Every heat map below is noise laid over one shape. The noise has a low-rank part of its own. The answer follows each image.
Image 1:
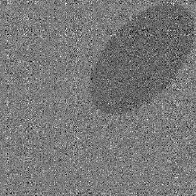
dark ellipse
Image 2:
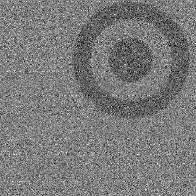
dark bullseye
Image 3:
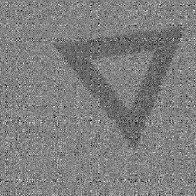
dark triangle frame
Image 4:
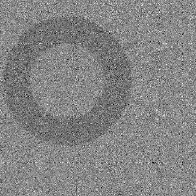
dark ring
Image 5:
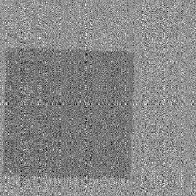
dark square
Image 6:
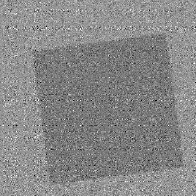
dark square
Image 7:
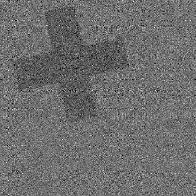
dark cross
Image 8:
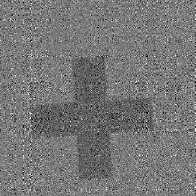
dark cross
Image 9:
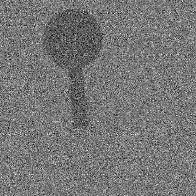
dark lollipop
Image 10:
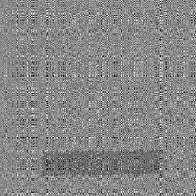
dark bar
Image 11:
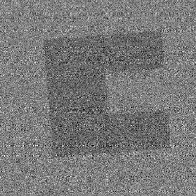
dark square with a notch
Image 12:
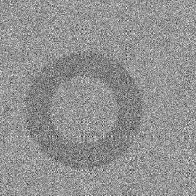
dark ring
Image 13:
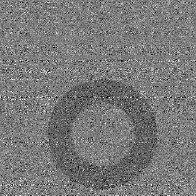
dark ring
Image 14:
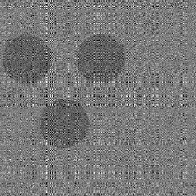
dark three dots
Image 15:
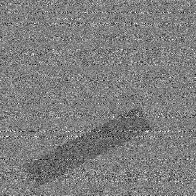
dark bar
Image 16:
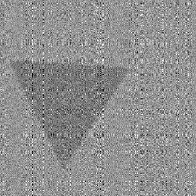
dark triangle
